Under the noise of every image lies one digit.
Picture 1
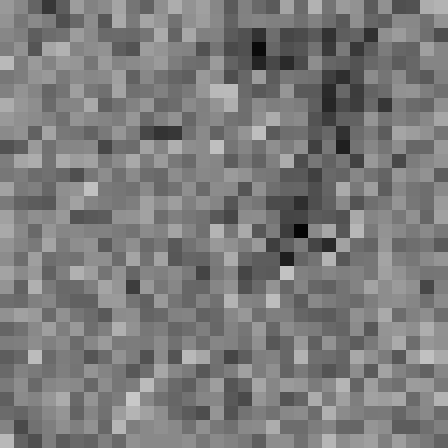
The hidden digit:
7
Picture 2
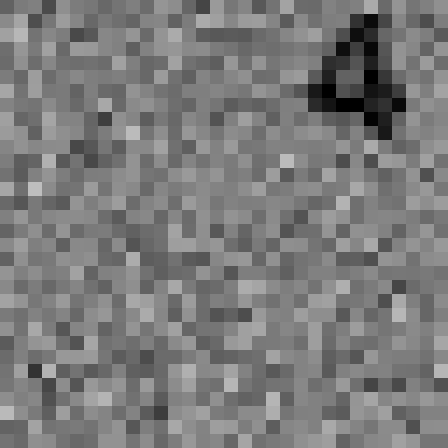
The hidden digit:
4
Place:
top right
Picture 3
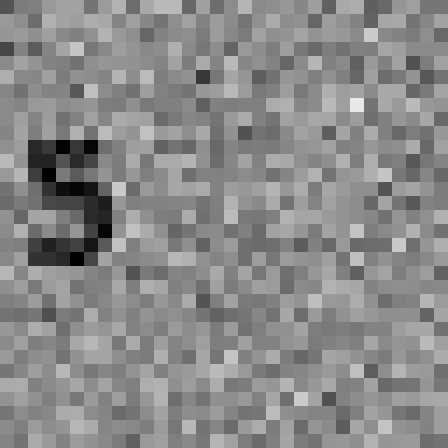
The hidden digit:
5
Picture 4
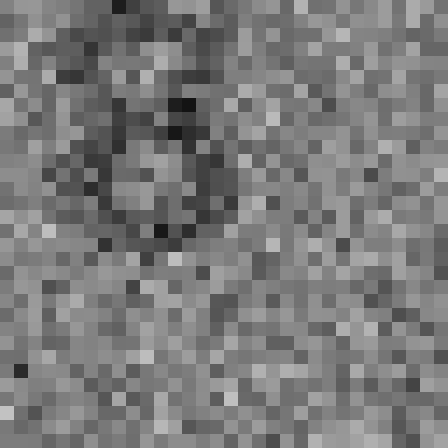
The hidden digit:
8
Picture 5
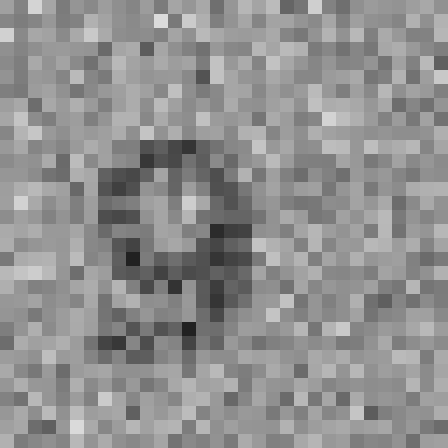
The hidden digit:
9
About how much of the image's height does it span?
half
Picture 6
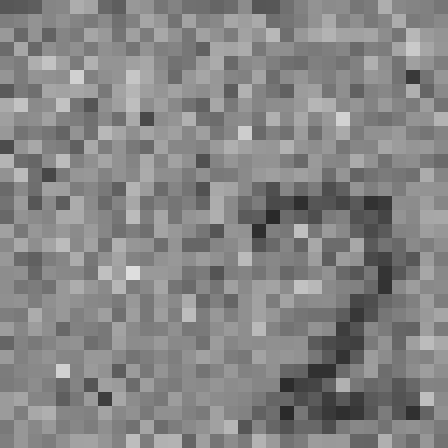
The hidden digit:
2
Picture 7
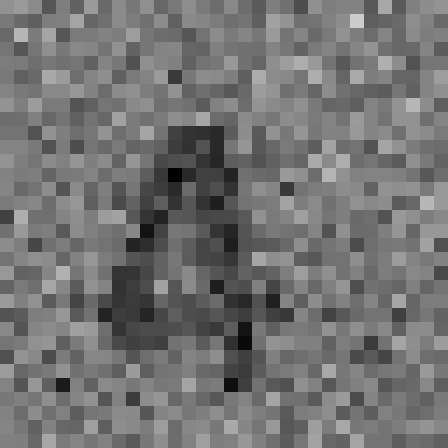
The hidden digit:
4
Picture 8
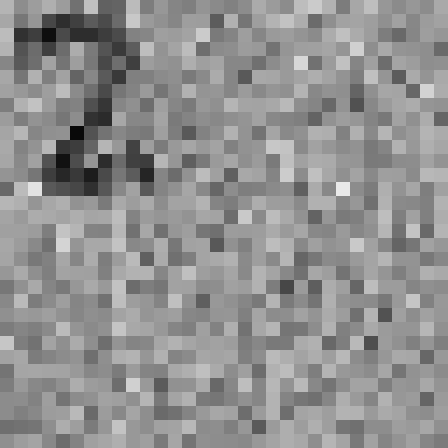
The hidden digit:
2
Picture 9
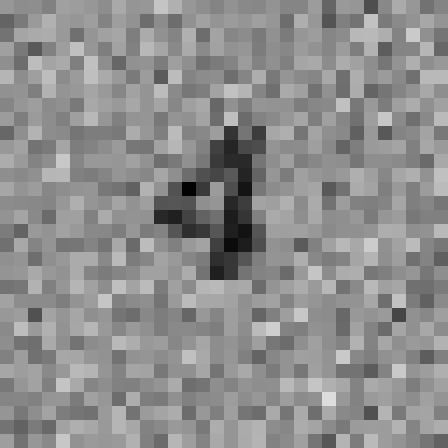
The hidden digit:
4
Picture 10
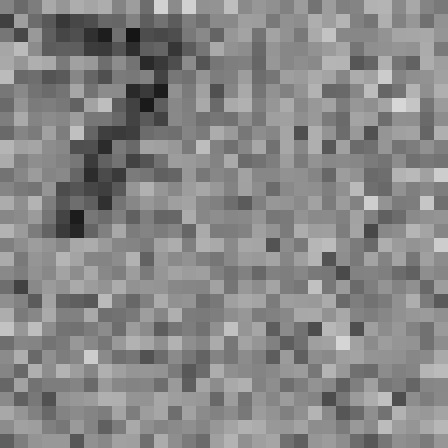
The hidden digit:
7
